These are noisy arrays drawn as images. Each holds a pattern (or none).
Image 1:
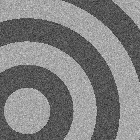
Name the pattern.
rings round one point
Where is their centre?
bottom left
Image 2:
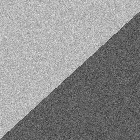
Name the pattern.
a sharp edge
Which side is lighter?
top left
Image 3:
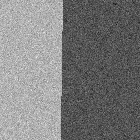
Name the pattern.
a sharp edge
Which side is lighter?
left
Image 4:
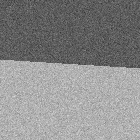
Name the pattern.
a sharp edge
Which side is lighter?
bottom
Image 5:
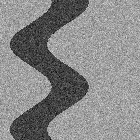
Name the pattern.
a wavy band
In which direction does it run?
top to bottom
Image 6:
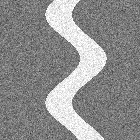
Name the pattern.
a wavy band
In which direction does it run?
top to bottom
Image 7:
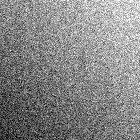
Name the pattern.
a smooth slope
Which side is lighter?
top right
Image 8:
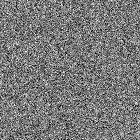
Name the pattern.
only noise
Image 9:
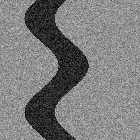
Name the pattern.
a wavy band
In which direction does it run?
top to bottom
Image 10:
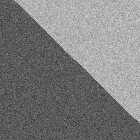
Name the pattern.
a sharp edge
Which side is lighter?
top right
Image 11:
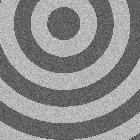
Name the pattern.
rings round one point
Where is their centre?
top middle
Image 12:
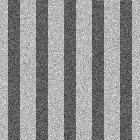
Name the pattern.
vertical stripes
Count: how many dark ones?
5
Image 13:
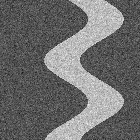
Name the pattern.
a wavy band
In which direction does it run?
top to bottom
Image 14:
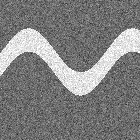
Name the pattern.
a wavy band
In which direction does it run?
left to right
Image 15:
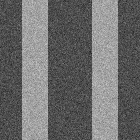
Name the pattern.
vertical stripes
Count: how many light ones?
2
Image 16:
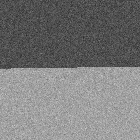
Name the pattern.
a sharp edge
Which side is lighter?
bottom
